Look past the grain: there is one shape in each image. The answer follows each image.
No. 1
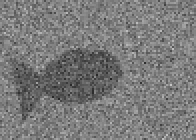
fish
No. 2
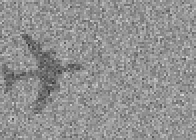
airplane
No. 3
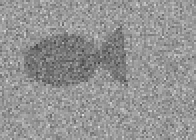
fish
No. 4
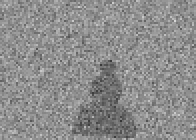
chess pawn
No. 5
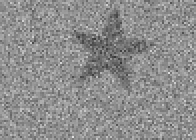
star
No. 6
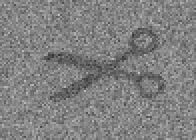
pair of scissors
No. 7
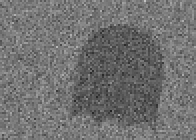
ghost
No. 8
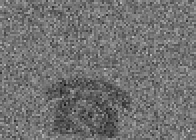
telephone
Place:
bottom middle
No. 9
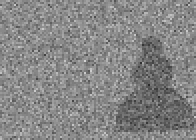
chess pawn
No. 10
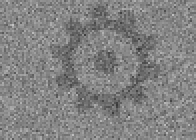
gear
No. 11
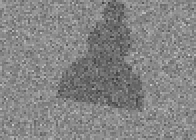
chess pawn
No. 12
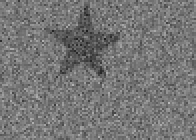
star
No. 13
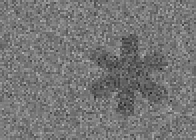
asterisk
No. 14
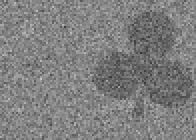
club
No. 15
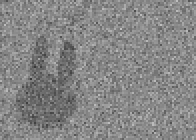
rabbit's head
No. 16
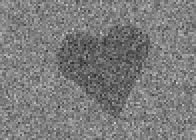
heart
